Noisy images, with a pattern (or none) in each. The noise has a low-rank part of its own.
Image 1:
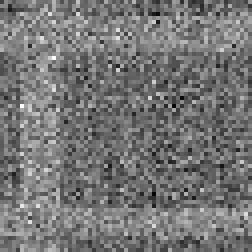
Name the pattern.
bands of rows crossing bands of columns
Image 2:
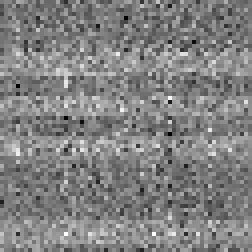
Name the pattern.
bands of rows
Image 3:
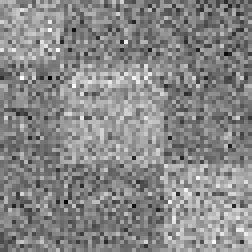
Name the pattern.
blocks along the diagonal
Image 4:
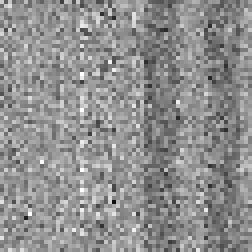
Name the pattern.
bands of columns
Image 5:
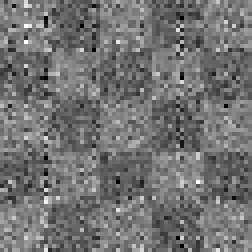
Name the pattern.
a checkerboard
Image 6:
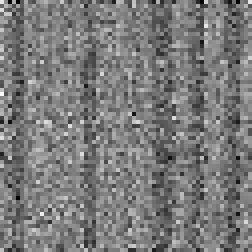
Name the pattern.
bands of columns
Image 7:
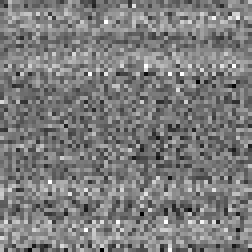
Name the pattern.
bands of rows
